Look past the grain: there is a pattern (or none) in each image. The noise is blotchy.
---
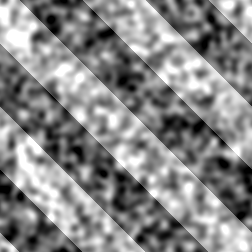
diagonal stripes
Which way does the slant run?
top left to bottom right
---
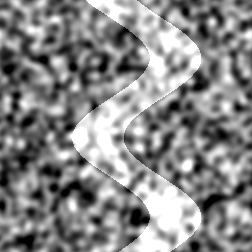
a wavy band
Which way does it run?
top to bottom
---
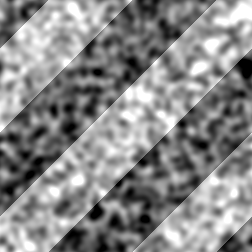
diagonal stripes
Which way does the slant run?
bottom left to top right
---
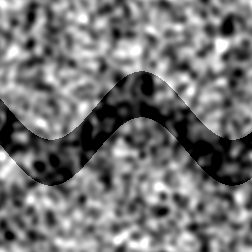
a wavy band
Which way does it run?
left to right
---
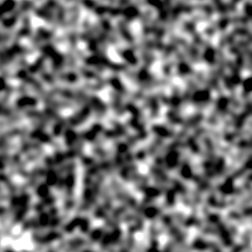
only noise
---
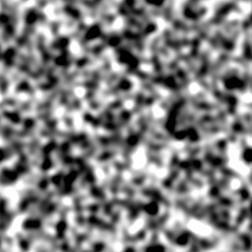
only noise
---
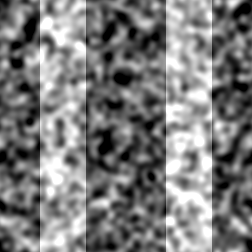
vertical stripes
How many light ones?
2
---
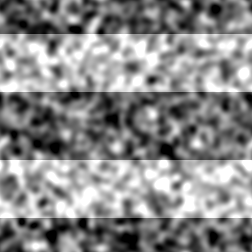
horizontal stripes
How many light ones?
2
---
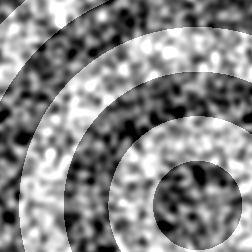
rings round one point
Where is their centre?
bottom right
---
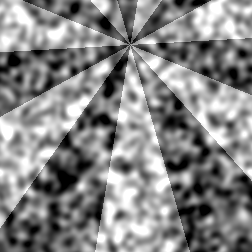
spokes from one point
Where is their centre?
top middle
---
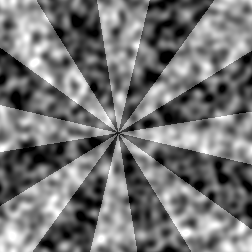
spokes from one point
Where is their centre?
centre
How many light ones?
8
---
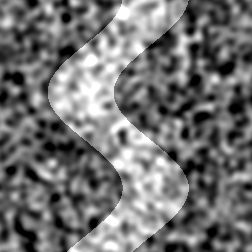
a wavy band
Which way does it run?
top to bottom
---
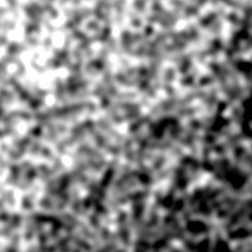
a smooth slope
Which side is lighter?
top left
